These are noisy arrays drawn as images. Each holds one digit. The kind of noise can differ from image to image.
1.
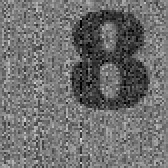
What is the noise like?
columns of uneven size
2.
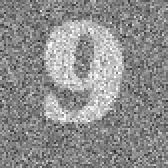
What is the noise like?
independent entries
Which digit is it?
9
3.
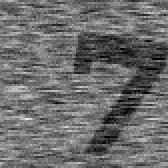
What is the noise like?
streaked along the rows
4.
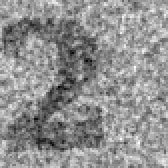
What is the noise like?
blotchy
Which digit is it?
2
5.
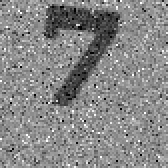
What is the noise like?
heavy tails
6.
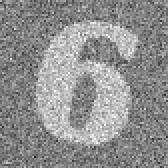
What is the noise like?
independent entries
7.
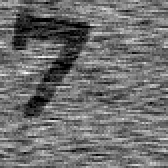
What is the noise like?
streaked along the rows
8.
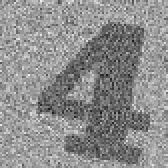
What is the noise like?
low rank plus noise
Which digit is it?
4
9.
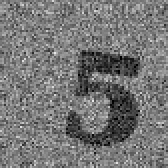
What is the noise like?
low rank plus noise
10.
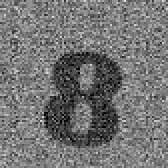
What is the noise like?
low rank plus noise
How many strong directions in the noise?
three or four
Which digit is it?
8
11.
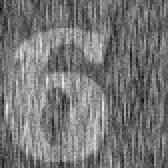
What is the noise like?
streaked along the columns
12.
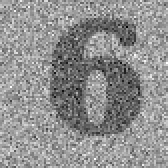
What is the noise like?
independent entries
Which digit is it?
6
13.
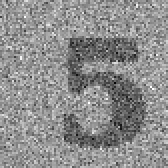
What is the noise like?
independent entries
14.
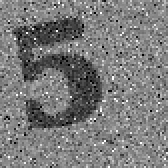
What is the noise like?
heavy tails
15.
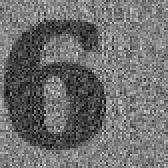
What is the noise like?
low rank plus noise
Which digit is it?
6
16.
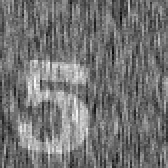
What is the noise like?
streaked along the columns
